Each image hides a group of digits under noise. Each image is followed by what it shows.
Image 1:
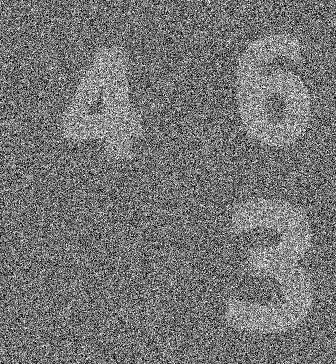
top left: 4; top right: 6; bottom right: 3
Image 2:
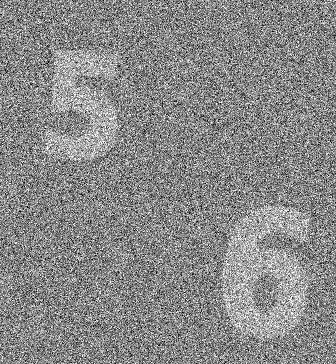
top left: 5; bottom right: 6
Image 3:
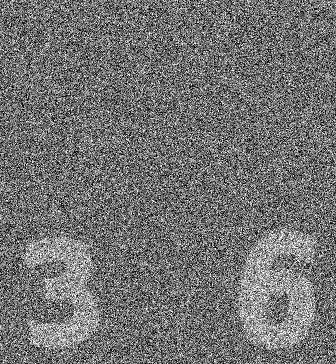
bottom left: 3; bottom right: 6
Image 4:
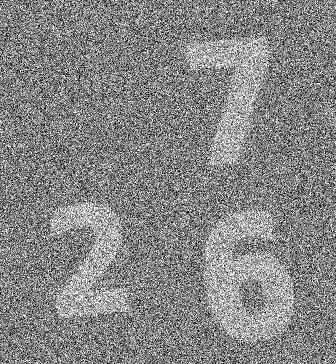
top right: 7; bottom left: 2; bottom right: 6
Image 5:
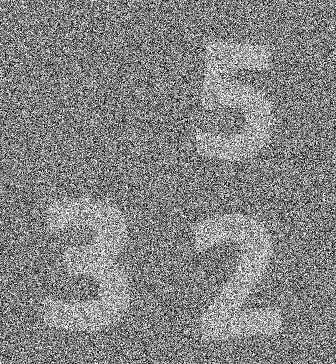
top right: 5; bottom left: 3; bottom right: 2
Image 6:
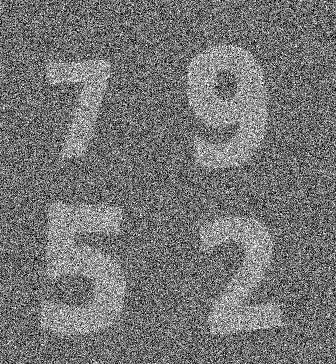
top left: 7; top right: 9; bottom left: 5; bottom right: 2
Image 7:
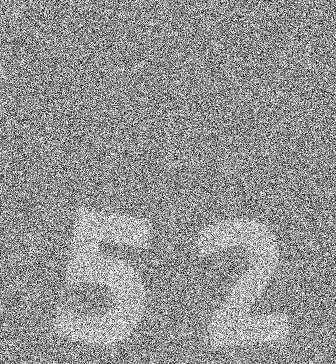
bottom left: 5; bottom right: 2
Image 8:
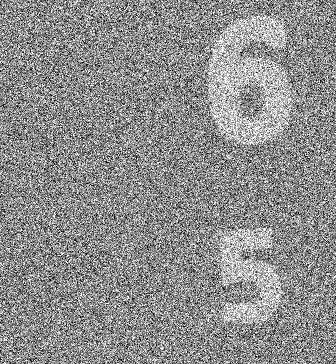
top right: 6; bottom right: 5
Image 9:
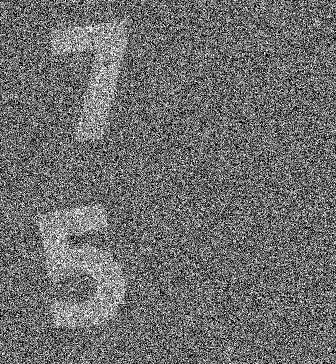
top left: 7; bottom left: 5
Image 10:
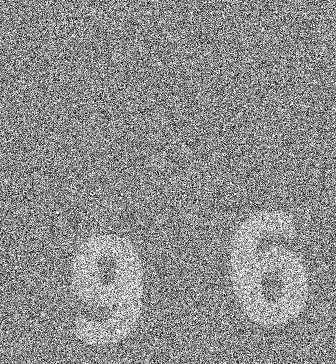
bottom left: 9; bottom right: 6
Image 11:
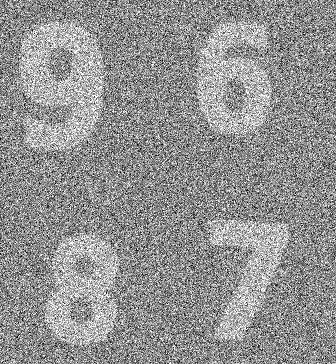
top left: 9; top right: 6; bottom left: 8; bottom right: 7
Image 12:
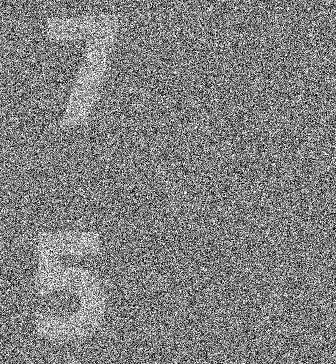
top left: 7; bottom left: 5
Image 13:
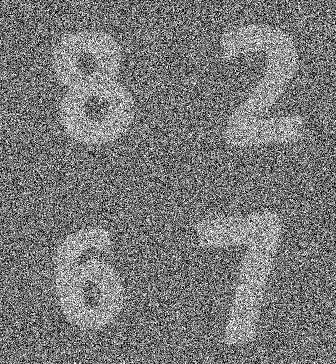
top left: 8; top right: 2; bottom left: 6; bottom right: 7
